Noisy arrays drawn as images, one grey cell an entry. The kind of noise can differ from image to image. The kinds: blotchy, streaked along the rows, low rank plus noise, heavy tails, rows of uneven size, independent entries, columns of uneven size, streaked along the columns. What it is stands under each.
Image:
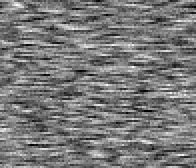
streaked along the rows
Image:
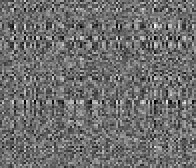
low rank plus noise
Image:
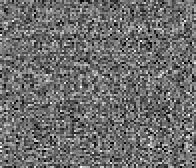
low rank plus noise
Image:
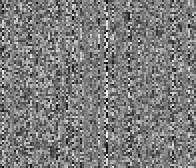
columns of uneven size
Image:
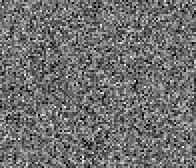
independent entries
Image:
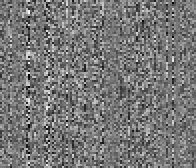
columns of uneven size
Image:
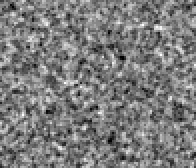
blotchy
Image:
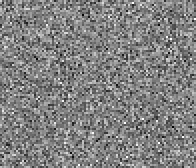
independent entries
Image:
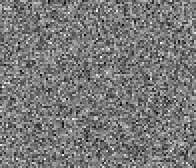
independent entries
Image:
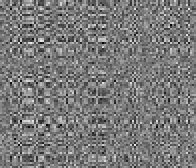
low rank plus noise
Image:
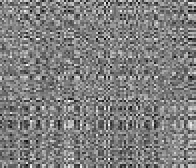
low rank plus noise
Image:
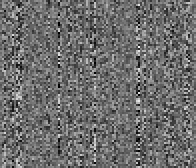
columns of uneven size
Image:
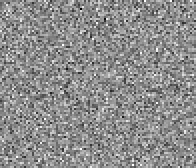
independent entries
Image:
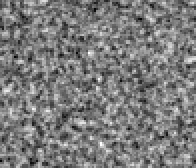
blotchy
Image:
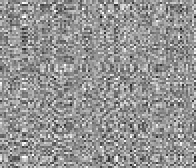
low rank plus noise
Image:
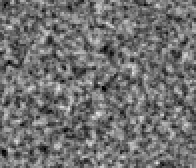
blotchy
